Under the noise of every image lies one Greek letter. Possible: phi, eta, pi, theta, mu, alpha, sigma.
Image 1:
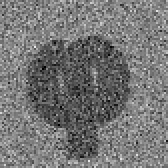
phi
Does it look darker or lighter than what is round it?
darker
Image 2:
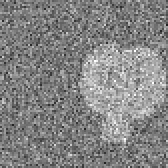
phi
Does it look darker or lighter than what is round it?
lighter
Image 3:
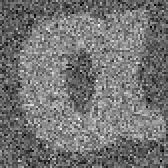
alpha
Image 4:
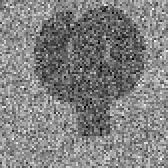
phi
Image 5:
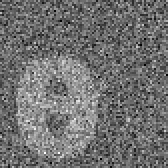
theta
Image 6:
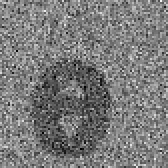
theta
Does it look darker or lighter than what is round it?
darker
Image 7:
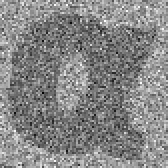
alpha
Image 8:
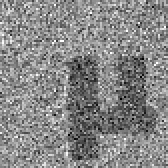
mu
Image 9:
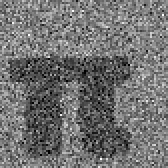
pi
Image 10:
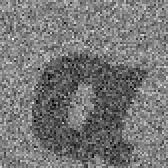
alpha
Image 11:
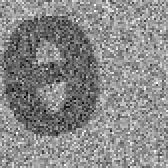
theta
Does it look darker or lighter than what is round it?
darker
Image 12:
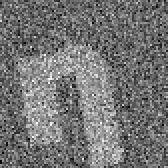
eta
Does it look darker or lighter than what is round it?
lighter
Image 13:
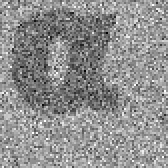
alpha
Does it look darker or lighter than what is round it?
darker
